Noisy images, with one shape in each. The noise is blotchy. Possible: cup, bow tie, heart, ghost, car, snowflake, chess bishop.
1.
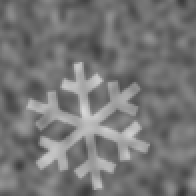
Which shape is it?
snowflake
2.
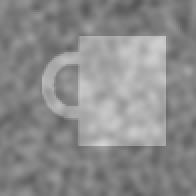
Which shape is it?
cup
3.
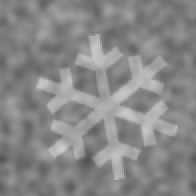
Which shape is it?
snowflake
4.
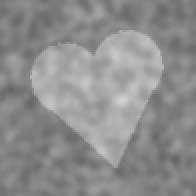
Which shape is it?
heart
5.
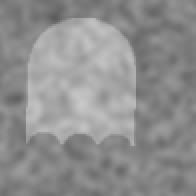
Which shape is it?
ghost
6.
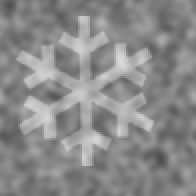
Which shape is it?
snowflake
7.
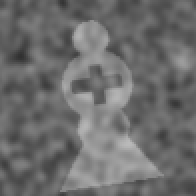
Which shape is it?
chess bishop
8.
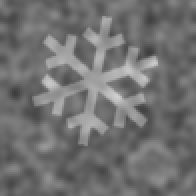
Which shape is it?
snowflake
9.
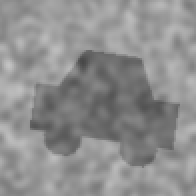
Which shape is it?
car
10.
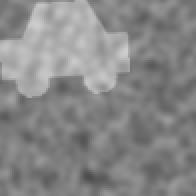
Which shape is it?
car
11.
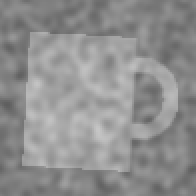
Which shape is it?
cup
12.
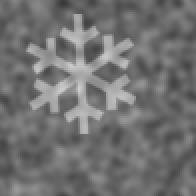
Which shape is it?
snowflake
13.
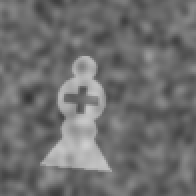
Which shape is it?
chess bishop
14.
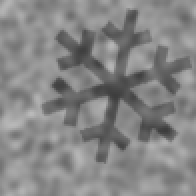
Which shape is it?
snowflake
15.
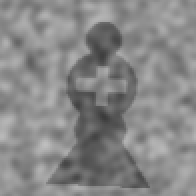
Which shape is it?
chess bishop
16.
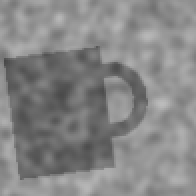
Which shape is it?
cup
